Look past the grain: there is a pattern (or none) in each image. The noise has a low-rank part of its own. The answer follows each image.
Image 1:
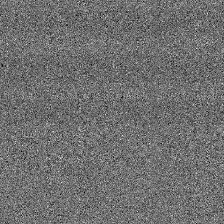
bands of rows
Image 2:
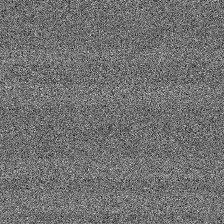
bands of rows
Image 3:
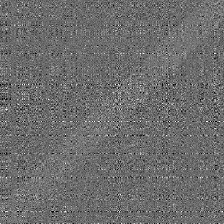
a diagonal band
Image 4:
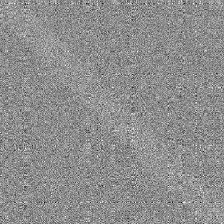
a diagonal band
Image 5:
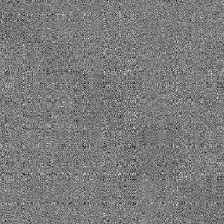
blocks along the diagonal
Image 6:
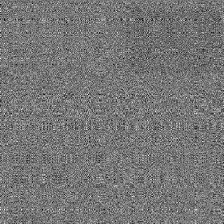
one block
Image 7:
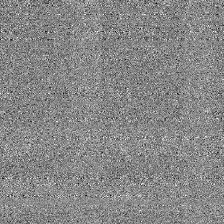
bands of rows crossing bands of columns
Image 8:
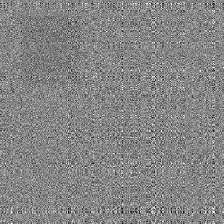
one block
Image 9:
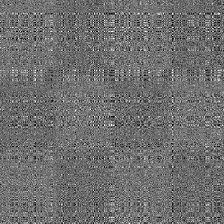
a checkerboard
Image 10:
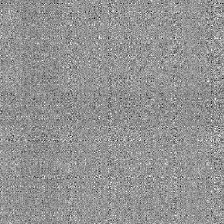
bands of rows crossing bands of columns
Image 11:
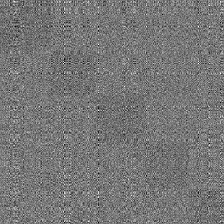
blocks along the diagonal
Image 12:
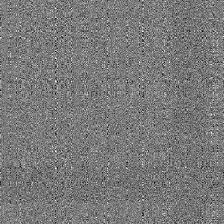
bands of rows crossing bands of columns
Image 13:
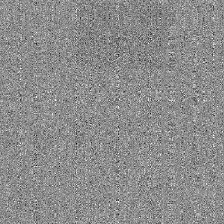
one block
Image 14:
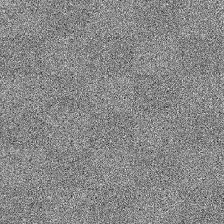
a checkerboard
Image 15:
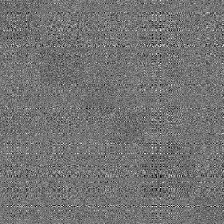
blocks along the diagonal
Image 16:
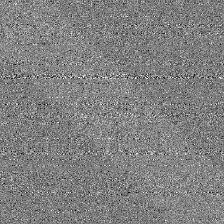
a diagonal band
